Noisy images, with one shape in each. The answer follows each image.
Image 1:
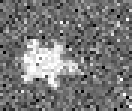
turtle
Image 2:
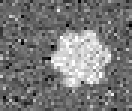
flower
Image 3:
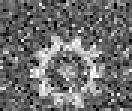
gear
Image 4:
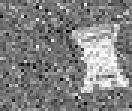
chess rook
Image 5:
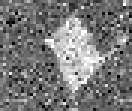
flag
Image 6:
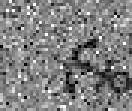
anchor
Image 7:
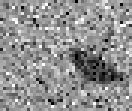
umbrella
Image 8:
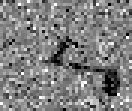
musical note
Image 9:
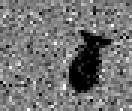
fish
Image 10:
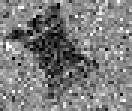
chess rook
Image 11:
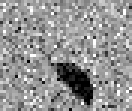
umbrella
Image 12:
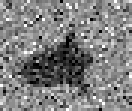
bell
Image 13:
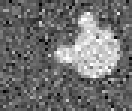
bear's head
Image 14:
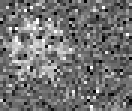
snowflake
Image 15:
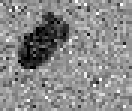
footprint
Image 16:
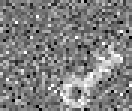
key
